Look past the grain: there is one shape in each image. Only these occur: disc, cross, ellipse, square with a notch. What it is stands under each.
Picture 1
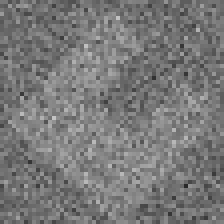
square with a notch
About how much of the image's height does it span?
nearly all
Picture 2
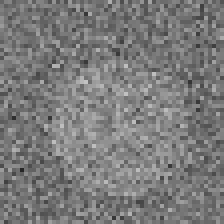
disc
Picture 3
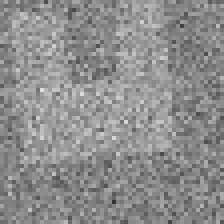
square with a notch
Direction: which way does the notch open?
up
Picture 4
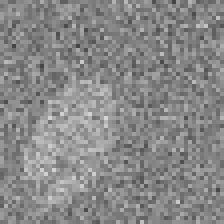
ellipse
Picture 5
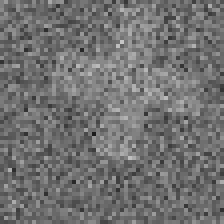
cross
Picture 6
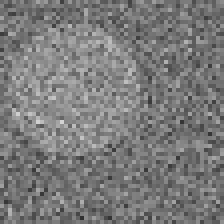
disc
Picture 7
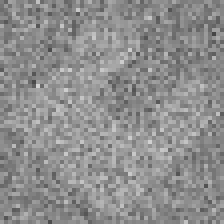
square with a notch
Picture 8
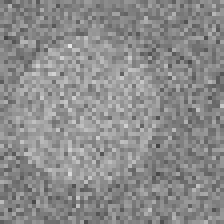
disc
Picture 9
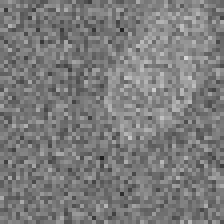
ellipse
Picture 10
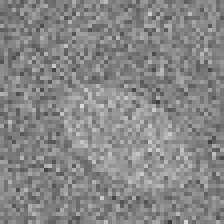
ellipse
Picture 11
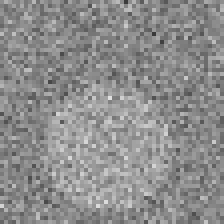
disc
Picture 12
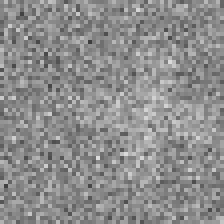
cross
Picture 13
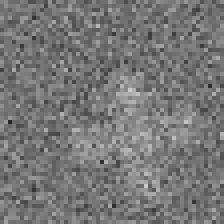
cross
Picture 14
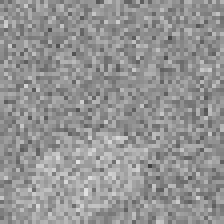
ellipse
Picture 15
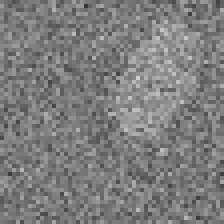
ellipse
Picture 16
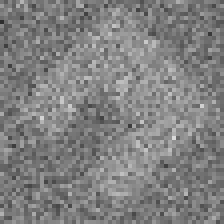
square with a notch
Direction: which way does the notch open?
down and left
